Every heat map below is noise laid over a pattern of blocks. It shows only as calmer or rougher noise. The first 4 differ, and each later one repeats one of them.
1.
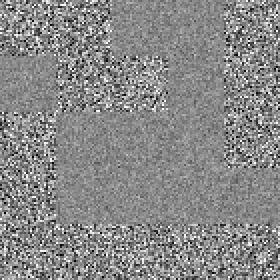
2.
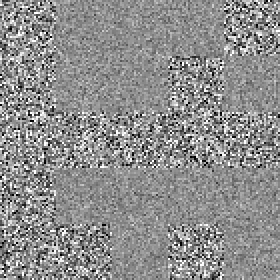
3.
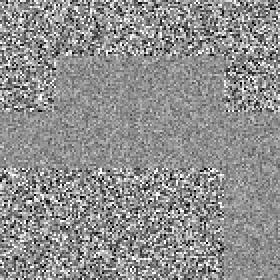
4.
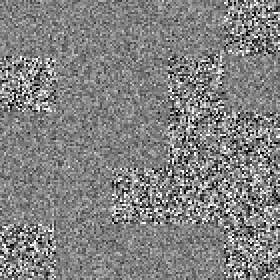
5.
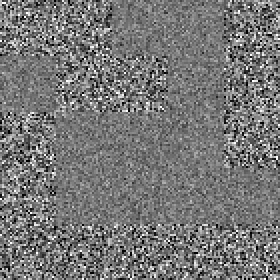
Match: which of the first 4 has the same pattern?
1
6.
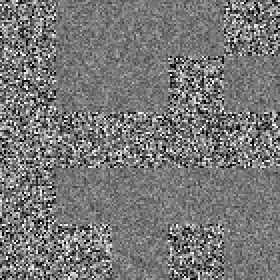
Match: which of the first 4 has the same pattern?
2
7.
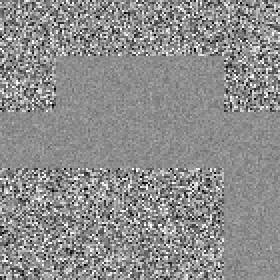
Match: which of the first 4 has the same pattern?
3
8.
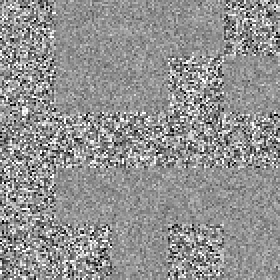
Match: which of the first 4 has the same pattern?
2
